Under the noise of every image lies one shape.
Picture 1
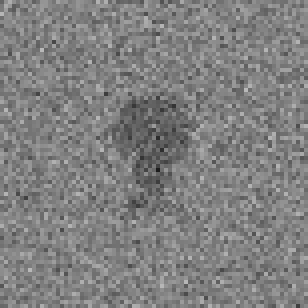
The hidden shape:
pear
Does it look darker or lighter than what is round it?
darker
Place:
centre
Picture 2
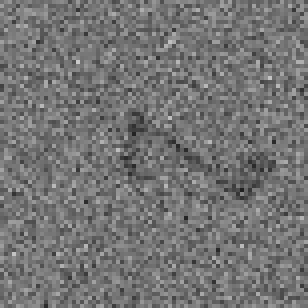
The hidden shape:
musical note
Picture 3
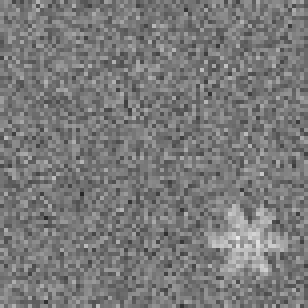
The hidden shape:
asterisk
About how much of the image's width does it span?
a quarter
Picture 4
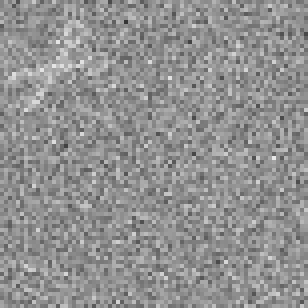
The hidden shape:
pair of scissors
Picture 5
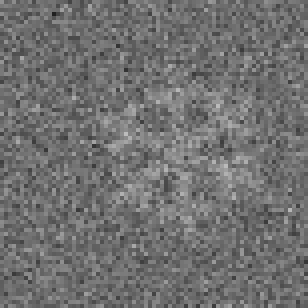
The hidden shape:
snowflake
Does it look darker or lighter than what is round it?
lighter
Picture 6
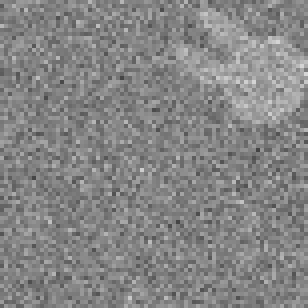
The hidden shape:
rabbit's head
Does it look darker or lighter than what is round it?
lighter
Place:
top right
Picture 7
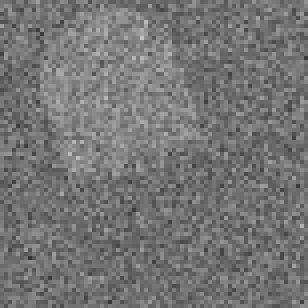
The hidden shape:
ghost
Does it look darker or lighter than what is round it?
lighter
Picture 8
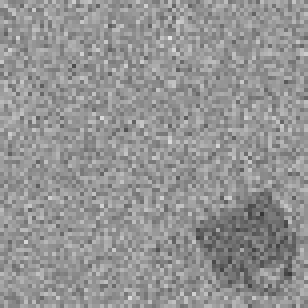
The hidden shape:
cup
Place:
bottom right
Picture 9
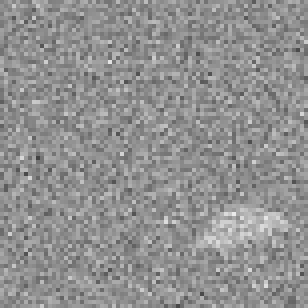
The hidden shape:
umbrella
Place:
bottom right
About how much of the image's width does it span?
a third
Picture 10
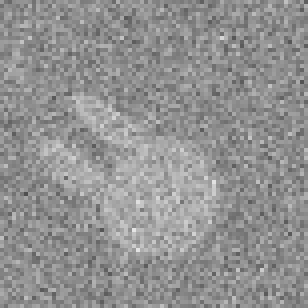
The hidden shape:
rabbit's head
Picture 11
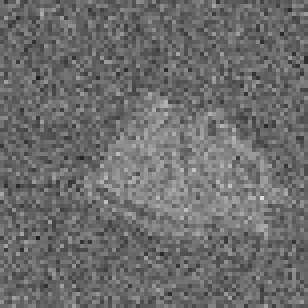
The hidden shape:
chess knight
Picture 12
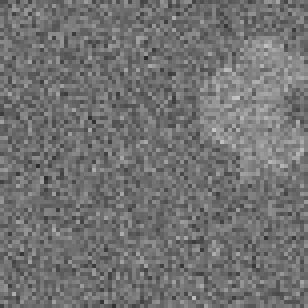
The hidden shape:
car
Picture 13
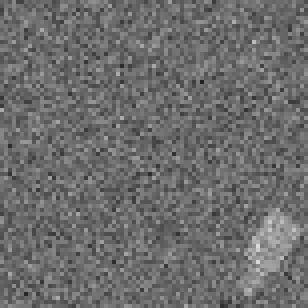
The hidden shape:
bottle
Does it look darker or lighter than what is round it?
lighter
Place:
bottom right
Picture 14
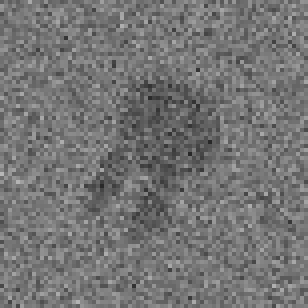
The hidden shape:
rabbit's head
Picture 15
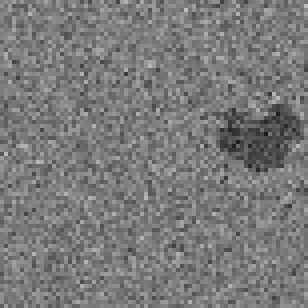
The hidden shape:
car
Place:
middle right
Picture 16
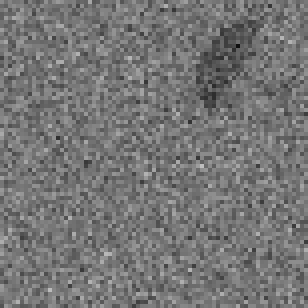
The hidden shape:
umbrella
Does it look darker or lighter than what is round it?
darker
